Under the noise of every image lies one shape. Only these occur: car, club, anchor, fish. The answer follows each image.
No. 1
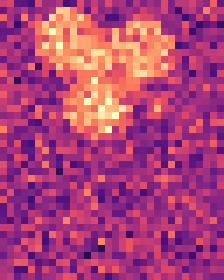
light club
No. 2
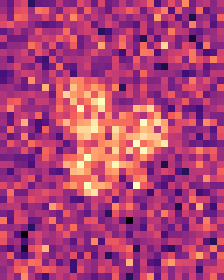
light club
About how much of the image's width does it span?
half
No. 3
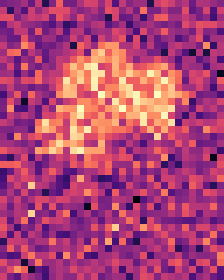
light car
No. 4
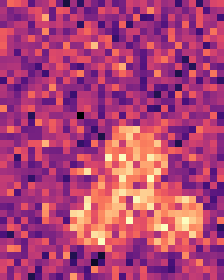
light club
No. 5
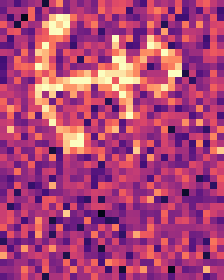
light anchor
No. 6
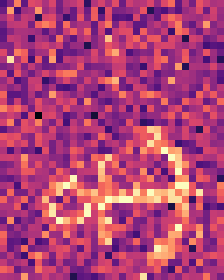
light anchor
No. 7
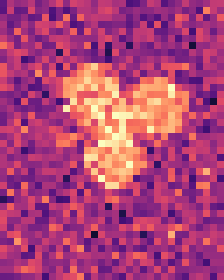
light club
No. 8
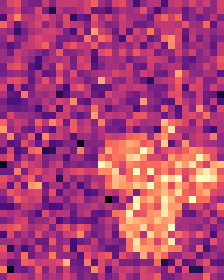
light club
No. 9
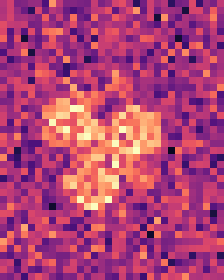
light club
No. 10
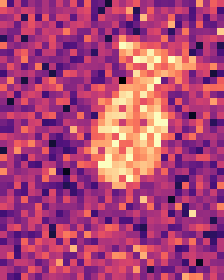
light fish
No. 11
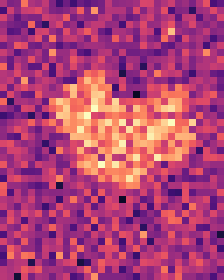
light car
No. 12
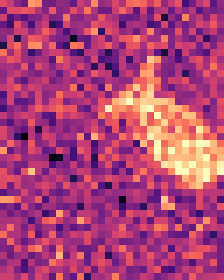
light fish
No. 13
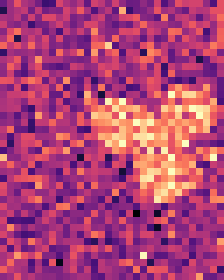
light club
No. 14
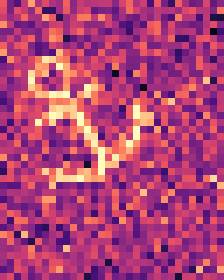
light anchor
